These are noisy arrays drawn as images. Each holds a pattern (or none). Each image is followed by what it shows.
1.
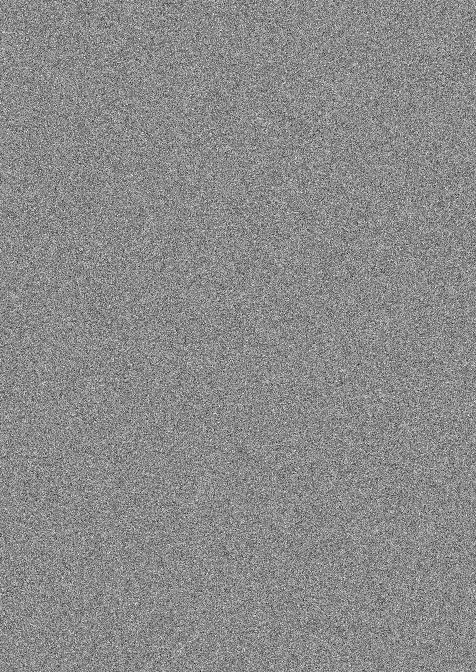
only noise
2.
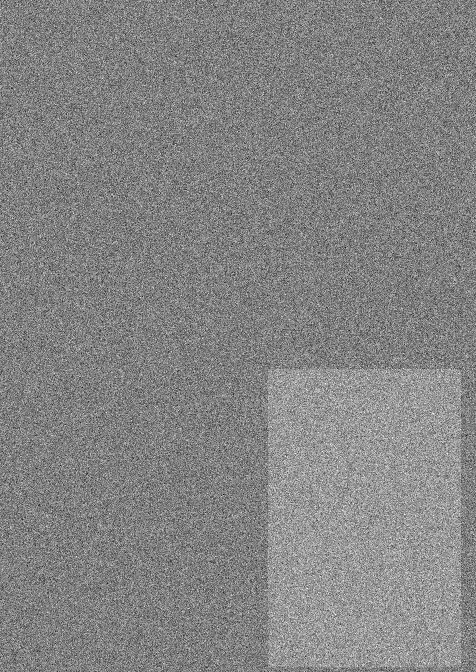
one block
